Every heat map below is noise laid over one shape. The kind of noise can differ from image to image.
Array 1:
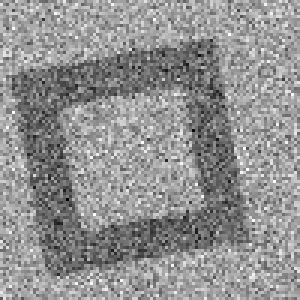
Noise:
independent entries
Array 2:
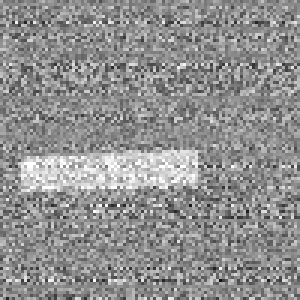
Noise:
rows of uneven size
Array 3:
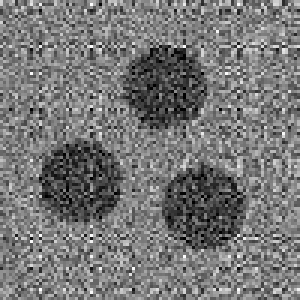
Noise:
low rank plus noise
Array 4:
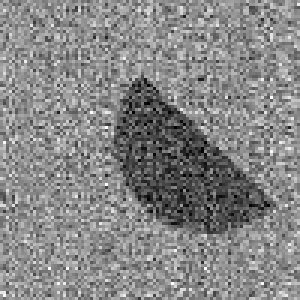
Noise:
low rank plus noise
